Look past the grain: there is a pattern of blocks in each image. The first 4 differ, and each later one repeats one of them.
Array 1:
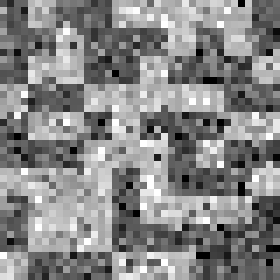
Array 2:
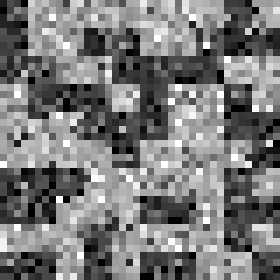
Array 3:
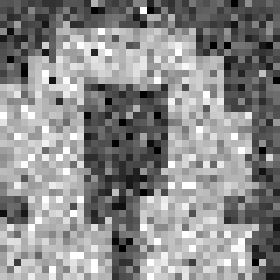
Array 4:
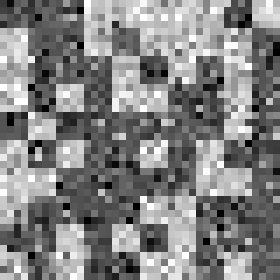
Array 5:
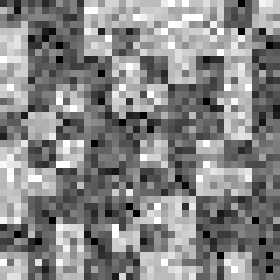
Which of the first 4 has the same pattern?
4
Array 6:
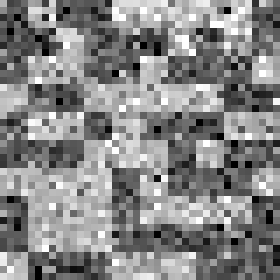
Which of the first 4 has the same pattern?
1
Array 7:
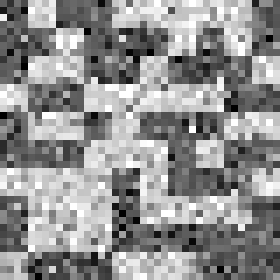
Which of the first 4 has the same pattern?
1
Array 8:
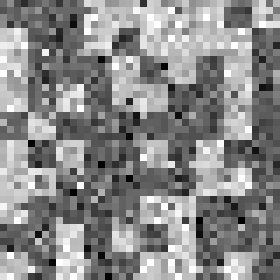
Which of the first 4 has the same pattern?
4
